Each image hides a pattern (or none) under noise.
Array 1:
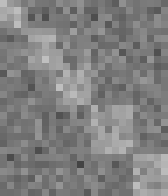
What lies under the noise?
blocks along the diagonal
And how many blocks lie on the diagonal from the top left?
5
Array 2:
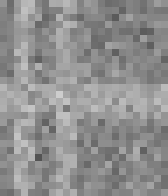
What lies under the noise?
bands of rows crossing bands of columns
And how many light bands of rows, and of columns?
1 and 2
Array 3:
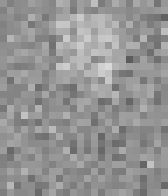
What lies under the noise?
one block
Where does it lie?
top middle
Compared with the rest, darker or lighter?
lighter
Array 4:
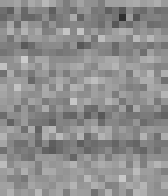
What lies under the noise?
bands of rows
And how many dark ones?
4
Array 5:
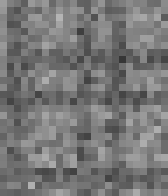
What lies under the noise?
bands of rows crossing bands of columns
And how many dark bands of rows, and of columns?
3 and 3
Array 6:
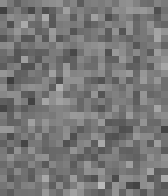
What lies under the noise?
only noise
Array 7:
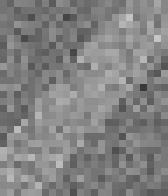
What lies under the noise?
a diagonal band
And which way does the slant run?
bottom left to top right
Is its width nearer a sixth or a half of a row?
a half
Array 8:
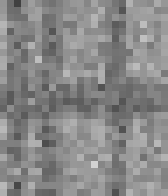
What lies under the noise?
bands of rows crossing bands of columns
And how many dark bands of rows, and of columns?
1 and 3
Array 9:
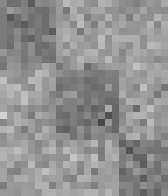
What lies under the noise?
blocks along the diagonal
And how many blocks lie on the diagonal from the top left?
3
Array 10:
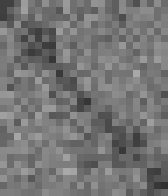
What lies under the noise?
blocks along the diagonal
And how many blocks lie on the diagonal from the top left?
7
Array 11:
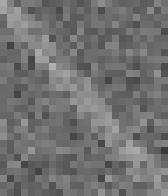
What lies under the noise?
a diagonal band
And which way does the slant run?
top left to bottom right
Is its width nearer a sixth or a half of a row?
a sixth
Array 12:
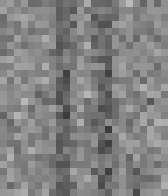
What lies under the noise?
bands of columns
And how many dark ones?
2
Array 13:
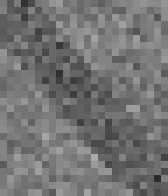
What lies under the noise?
a diagonal band
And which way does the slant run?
top left to bottom right
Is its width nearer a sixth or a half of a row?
a half
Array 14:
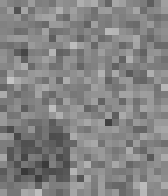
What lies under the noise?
one block
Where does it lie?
bottom left
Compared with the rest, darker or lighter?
darker
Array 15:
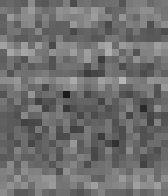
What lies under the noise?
bands of rows
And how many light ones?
4
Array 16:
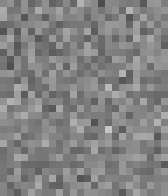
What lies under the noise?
only noise
